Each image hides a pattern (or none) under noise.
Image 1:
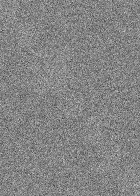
blocks along the diagonal
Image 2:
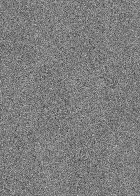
a checkerboard
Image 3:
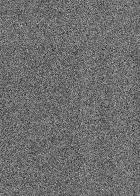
bands of rows crossing bands of columns
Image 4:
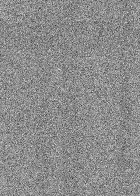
bands of rows crossing bands of columns
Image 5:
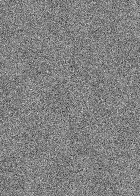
a checkerboard
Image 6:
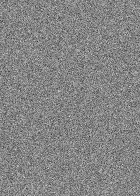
only noise
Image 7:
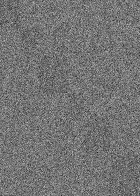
blocks along the diagonal
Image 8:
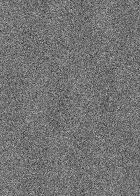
a checkerboard
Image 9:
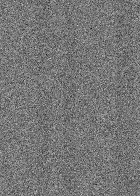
bands of columns
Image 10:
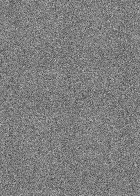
bands of rows crossing bands of columns
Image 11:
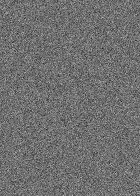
only noise
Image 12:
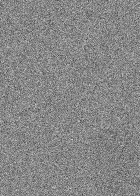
one block
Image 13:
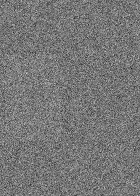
one block
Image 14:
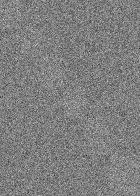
blocks along the diagonal
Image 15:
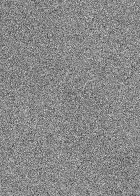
blocks along the diagonal
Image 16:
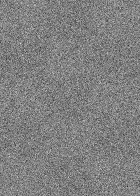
a checkerboard
